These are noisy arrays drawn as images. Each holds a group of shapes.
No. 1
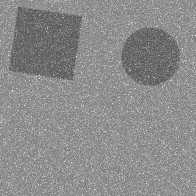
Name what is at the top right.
disc
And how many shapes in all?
2
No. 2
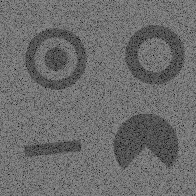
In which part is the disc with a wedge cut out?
bottom right
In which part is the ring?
top right
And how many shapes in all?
4
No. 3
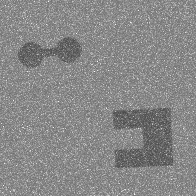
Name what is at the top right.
nothing
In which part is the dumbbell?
top left
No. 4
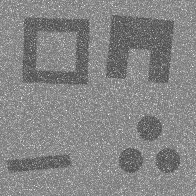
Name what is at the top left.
square frame
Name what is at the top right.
square with a notch
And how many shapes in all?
4
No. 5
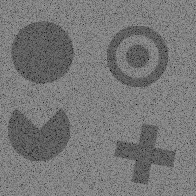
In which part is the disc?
top left
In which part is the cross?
bottom right
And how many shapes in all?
4
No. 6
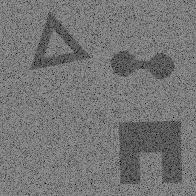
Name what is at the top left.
triangle frame
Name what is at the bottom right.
square with a notch
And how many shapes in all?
3
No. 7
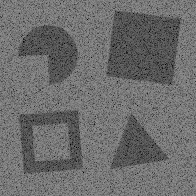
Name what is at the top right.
square
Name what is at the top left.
disc with a wedge cut out
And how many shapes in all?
4
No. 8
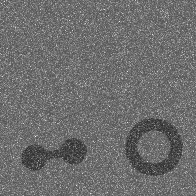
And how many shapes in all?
2
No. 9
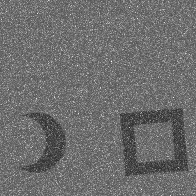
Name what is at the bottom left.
crescent
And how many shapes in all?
2
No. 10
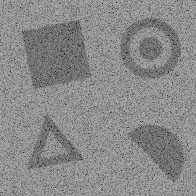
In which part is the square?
top left
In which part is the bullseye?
top right
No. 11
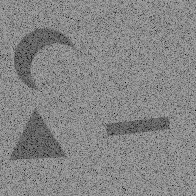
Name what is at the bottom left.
triangle
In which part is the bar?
bottom right
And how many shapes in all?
3
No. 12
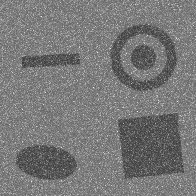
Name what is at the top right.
bullseye
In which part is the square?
bottom right
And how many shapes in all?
4
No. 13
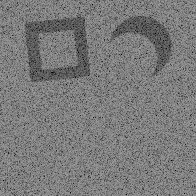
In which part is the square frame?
top left
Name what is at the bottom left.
nothing
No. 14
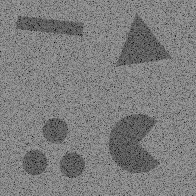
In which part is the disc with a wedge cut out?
bottom right
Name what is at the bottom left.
three dots
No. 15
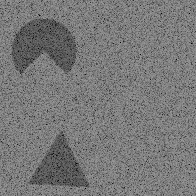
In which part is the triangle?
bottom left
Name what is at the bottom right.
nothing
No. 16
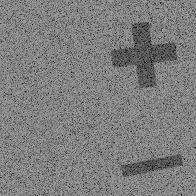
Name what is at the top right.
cross
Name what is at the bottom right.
bar
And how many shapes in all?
2
